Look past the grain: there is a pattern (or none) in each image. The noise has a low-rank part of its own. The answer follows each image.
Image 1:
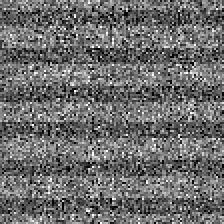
horizontal stripes
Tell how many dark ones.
6
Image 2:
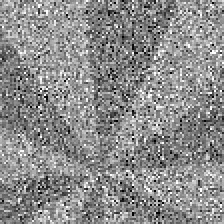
spokes from one point
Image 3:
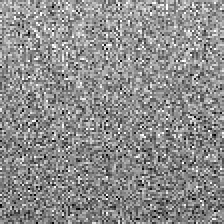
a smooth slope
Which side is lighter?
top
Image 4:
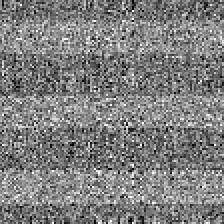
horizontal stripes
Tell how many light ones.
3
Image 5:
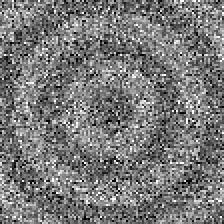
rings round one point
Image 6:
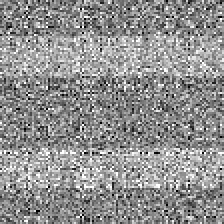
horizontal stripes
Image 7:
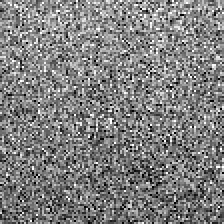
a smooth slope
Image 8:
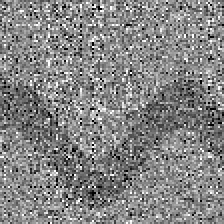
a wavy band
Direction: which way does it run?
left to right
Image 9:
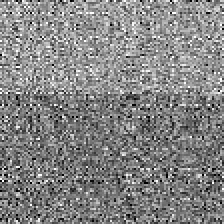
a sharp edge
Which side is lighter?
top
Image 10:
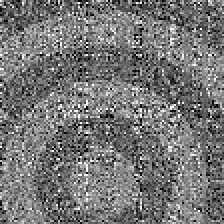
rings round one point
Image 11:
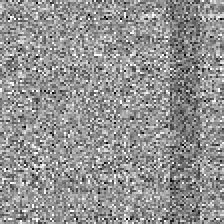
one vertical stripe
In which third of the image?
right
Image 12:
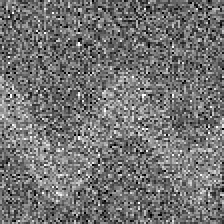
a wavy band
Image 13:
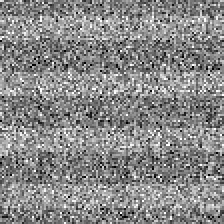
horizontal stripes
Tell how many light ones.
4
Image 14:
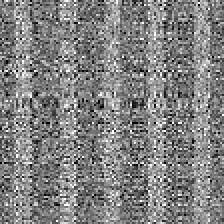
vertical stripes
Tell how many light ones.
5
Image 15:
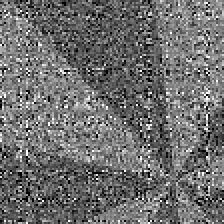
spokes from one point
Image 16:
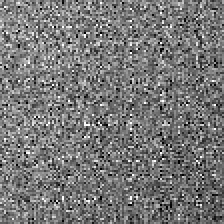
a smooth slope
